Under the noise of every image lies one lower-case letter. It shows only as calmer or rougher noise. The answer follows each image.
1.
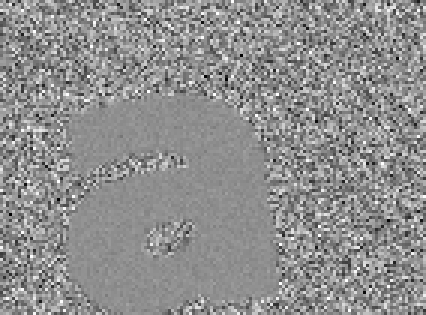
a
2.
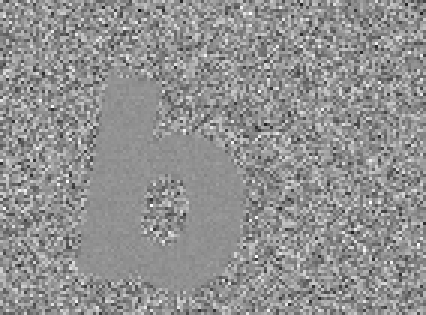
b
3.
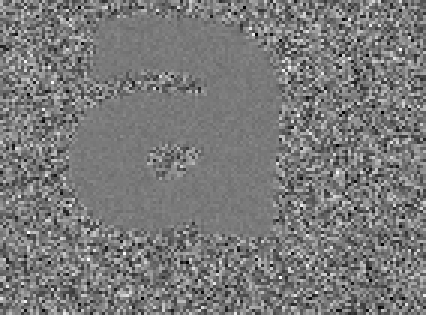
a
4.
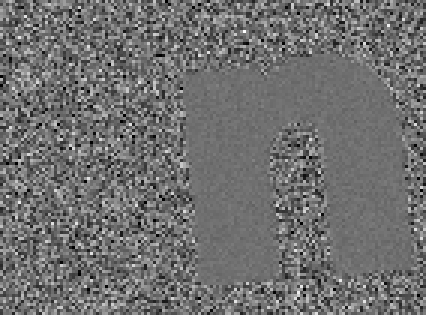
n
